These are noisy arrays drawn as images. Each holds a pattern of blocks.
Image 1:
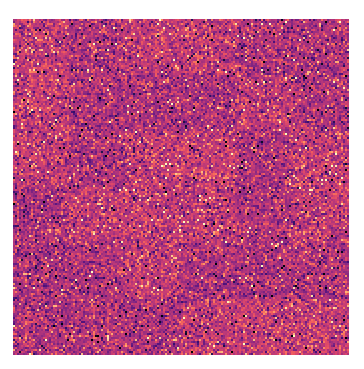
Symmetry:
mirrored about the diagonal from the bottom left
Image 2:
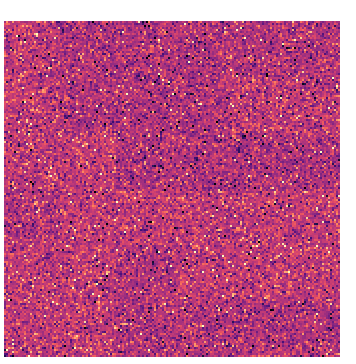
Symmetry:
no symmetry
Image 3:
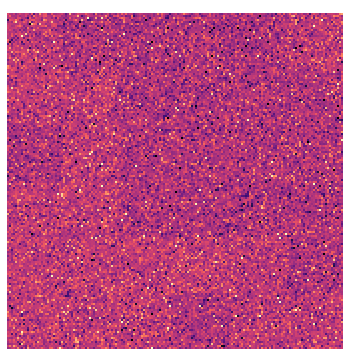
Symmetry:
mirrored about the diagonal from the bottom left
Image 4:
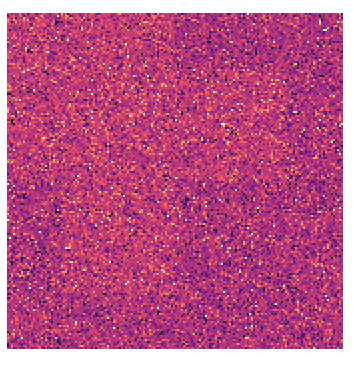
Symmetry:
mirrored about the diagonal from the top left
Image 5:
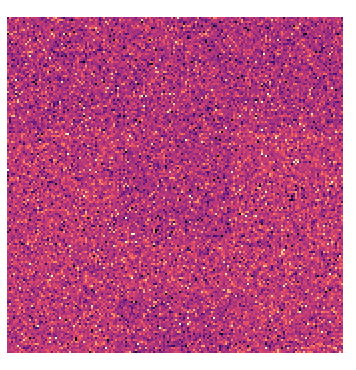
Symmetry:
left and right mirror each other
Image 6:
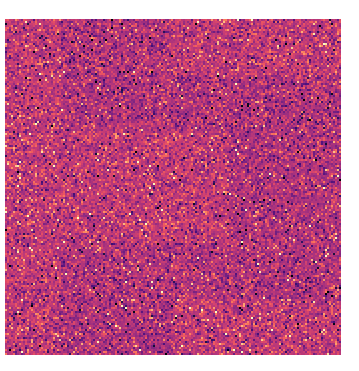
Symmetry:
top and bottom mirror each other
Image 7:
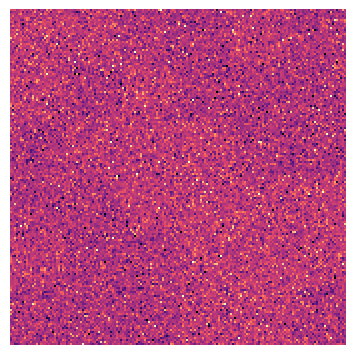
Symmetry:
mirrored about the diagonal from the top left
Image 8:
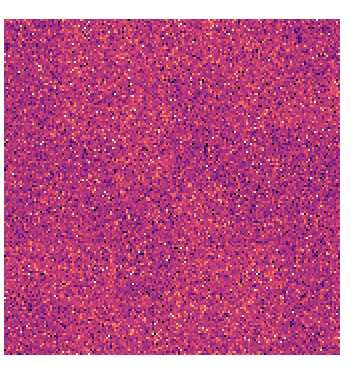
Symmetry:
the same after a half turn
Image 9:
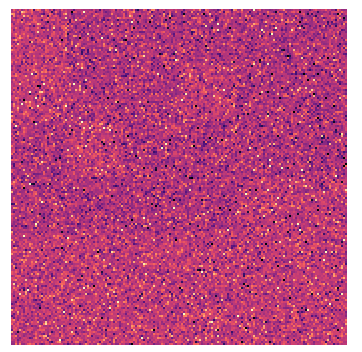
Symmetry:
no symmetry
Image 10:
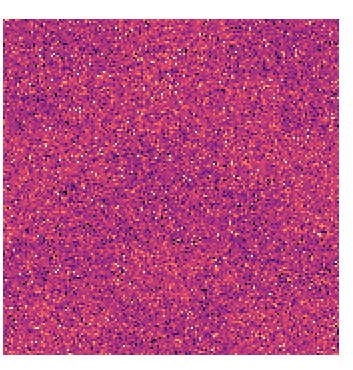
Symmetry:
left and right mirror each other
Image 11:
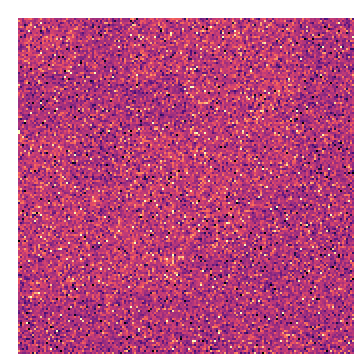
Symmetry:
mirrored about the diagonal from the top left
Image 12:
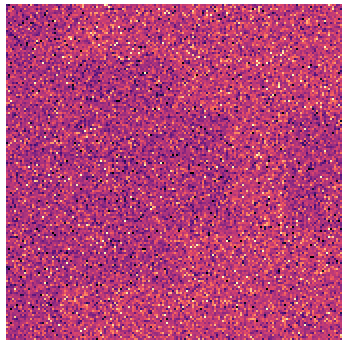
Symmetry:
top and bottom mirror each other
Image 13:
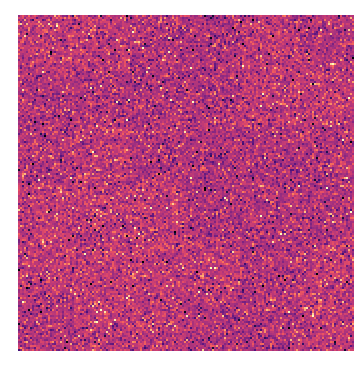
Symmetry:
mirrored about the diagonal from the bottom left
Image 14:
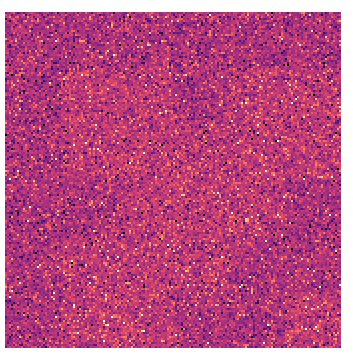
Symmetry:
mirrored about the diagonal from the top left
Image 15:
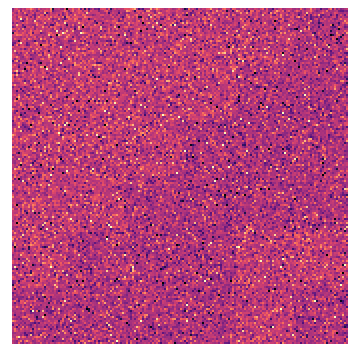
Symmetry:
mirrored about the diagonal from the top left
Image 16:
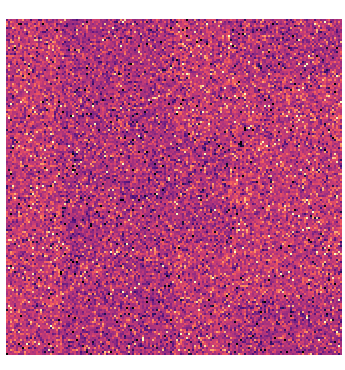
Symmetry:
top and bottom mirror each other
